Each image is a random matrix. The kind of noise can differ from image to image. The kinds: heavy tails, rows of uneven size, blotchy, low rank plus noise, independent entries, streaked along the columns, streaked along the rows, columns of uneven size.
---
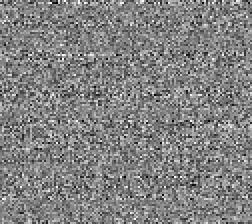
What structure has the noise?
rows of uneven size
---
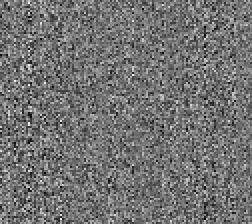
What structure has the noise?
columns of uneven size
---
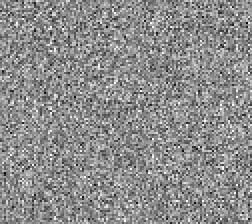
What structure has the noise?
low rank plus noise
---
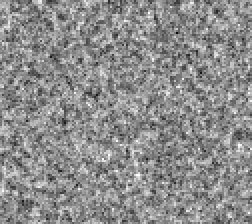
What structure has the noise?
blotchy
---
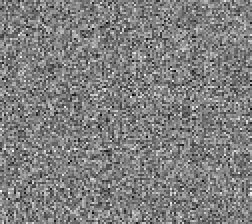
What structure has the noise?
low rank plus noise
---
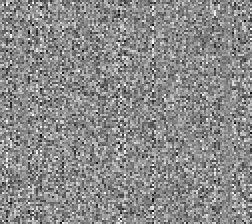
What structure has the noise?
columns of uneven size
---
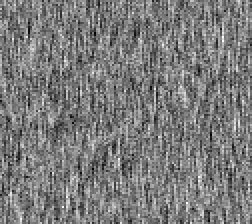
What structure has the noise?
streaked along the columns
